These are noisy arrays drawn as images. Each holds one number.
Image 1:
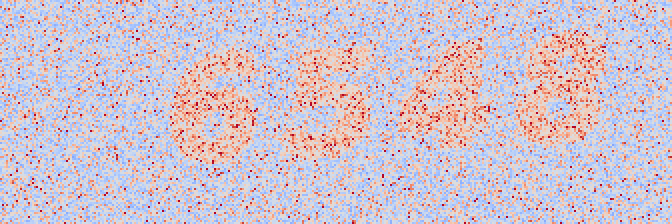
6548
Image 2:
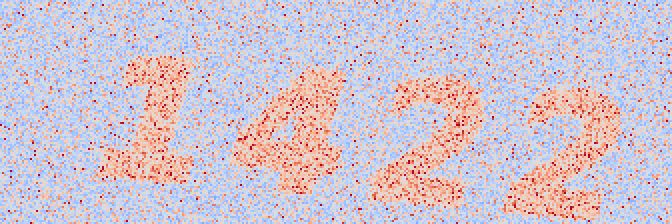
1422
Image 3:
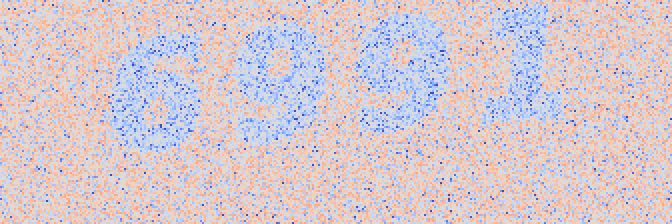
6991
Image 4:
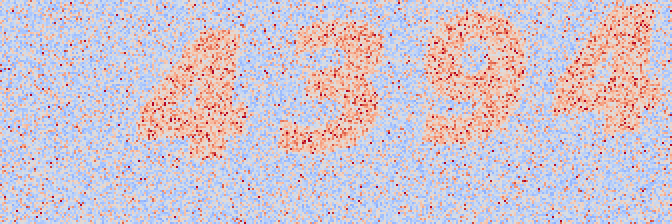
4394
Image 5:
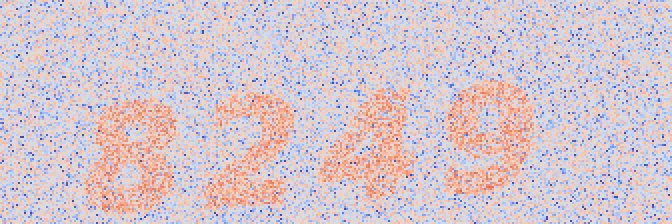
8249
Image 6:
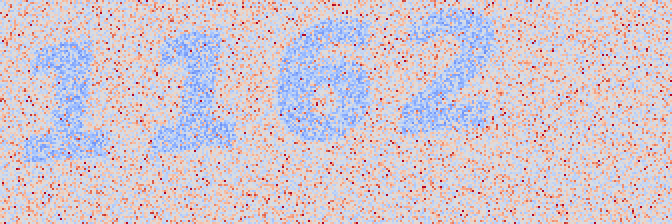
1162
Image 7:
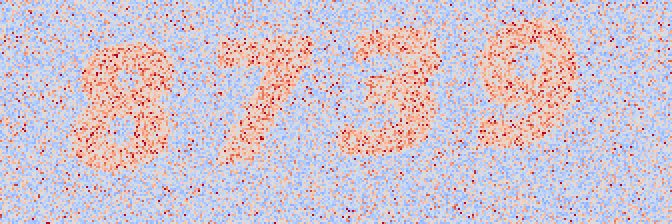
8739
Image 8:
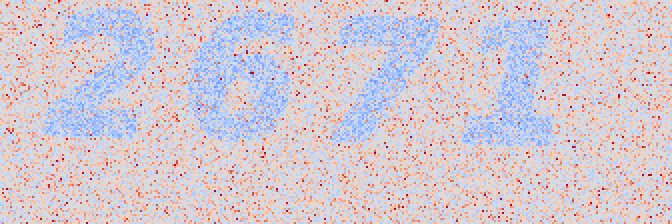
2671
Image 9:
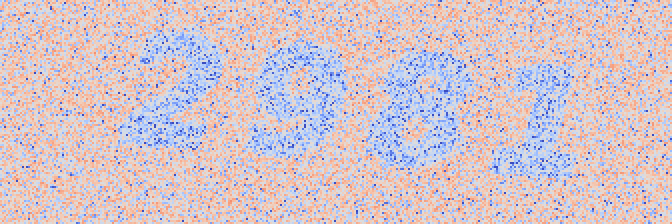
2981
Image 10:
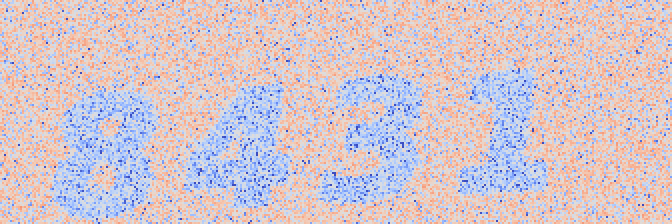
8431
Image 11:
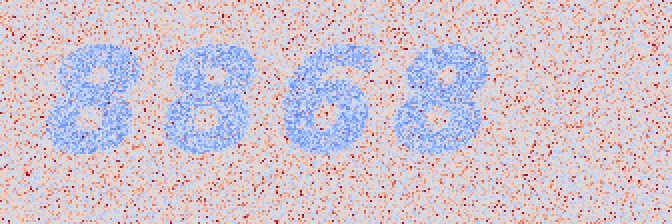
8868
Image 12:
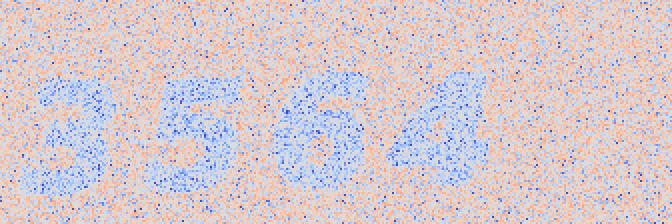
3564
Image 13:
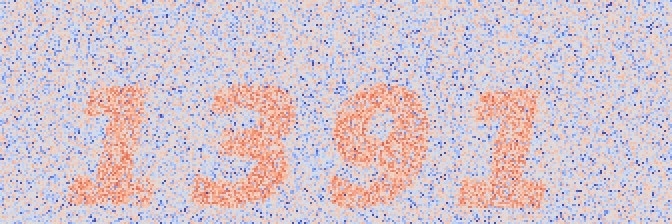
1391
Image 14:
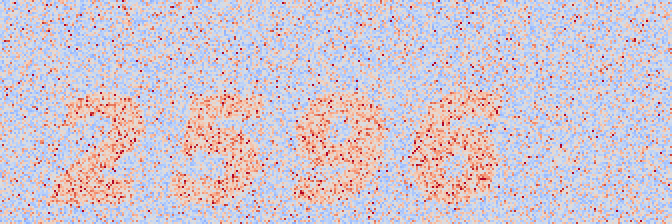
2596
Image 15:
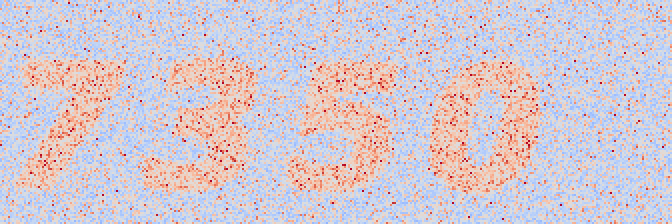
7350
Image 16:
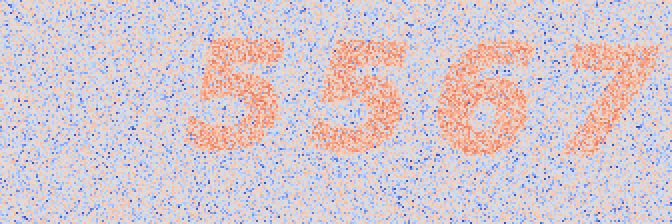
5567
